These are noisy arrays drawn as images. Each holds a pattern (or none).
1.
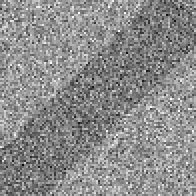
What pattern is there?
a diagonal band
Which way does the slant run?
bottom left to top right
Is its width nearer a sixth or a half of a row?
a half
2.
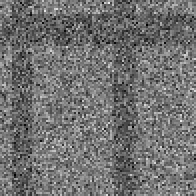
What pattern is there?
bands of rows crossing bands of columns
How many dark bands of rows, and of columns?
1 and 2
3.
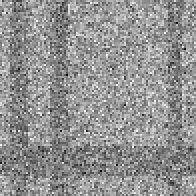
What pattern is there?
bands of rows crossing bands of columns
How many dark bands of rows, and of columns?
1 and 3
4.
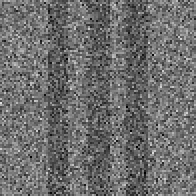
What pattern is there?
bands of columns
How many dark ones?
3
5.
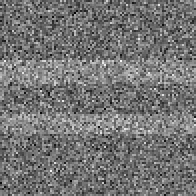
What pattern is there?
bands of rows
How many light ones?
2
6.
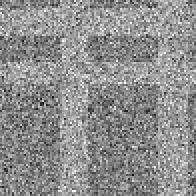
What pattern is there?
bands of rows crossing bands of columns
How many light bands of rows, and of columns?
2 and 2
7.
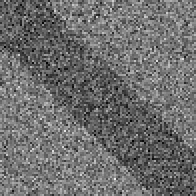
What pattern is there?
a diagonal band
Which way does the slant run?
top left to bottom right
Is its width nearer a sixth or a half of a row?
a half
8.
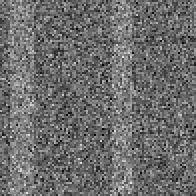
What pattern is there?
bands of columns
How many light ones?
2
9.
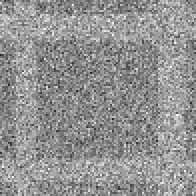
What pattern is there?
bands of rows crossing bands of columns
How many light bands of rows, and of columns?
2 and 2
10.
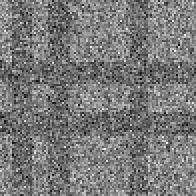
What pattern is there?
bands of rows crossing bands of columns
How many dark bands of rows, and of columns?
2 and 3
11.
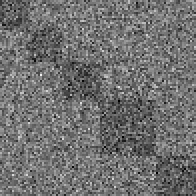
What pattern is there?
blocks along the diagonal
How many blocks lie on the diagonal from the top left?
5
